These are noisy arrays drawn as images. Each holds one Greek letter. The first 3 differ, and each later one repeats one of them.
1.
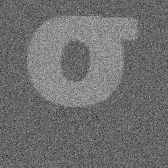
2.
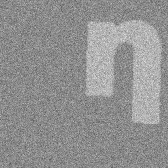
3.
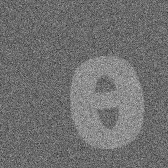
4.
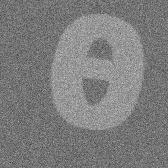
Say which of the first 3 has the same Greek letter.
3
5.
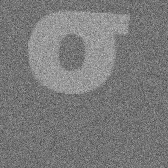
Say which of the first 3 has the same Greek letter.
1
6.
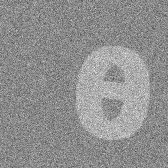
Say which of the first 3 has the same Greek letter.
3
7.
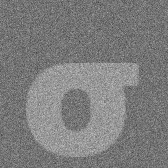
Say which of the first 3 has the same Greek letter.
1
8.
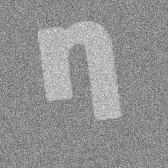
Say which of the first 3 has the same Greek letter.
2
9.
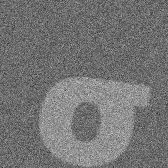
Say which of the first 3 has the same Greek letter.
1
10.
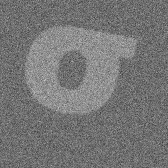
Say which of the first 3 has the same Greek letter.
1
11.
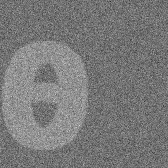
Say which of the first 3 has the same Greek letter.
3
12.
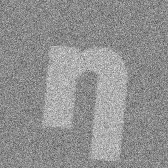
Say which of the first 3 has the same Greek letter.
2
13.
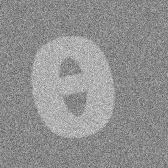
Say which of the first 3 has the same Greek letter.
3
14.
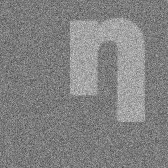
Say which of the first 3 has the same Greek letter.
2
